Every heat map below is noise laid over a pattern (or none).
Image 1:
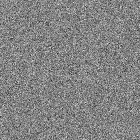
only noise
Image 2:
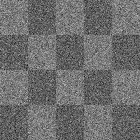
a checkerboard
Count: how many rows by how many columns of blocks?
4 by 5
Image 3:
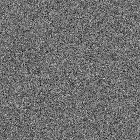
only noise
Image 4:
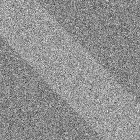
a diagonal band
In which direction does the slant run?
top left to bottom right
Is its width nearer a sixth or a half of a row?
a half
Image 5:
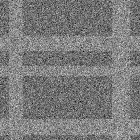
bands of rows crossing bands of columns
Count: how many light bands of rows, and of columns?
3 and 2
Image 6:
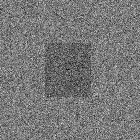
one block
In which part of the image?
centre
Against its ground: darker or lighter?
darker
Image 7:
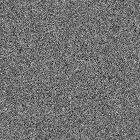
only noise
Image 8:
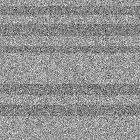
bands of rows
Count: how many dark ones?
5
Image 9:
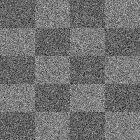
a checkerboard
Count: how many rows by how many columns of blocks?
5 by 4
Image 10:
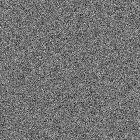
only noise
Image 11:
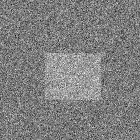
one block
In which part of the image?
centre
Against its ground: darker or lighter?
lighter
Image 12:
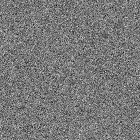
only noise
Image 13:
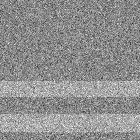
bands of rows
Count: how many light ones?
2
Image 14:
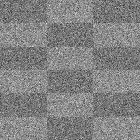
a checkerboard
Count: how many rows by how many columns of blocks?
6 by 3
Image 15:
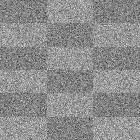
a checkerboard
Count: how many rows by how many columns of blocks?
6 by 3
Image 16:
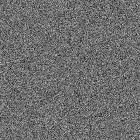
only noise
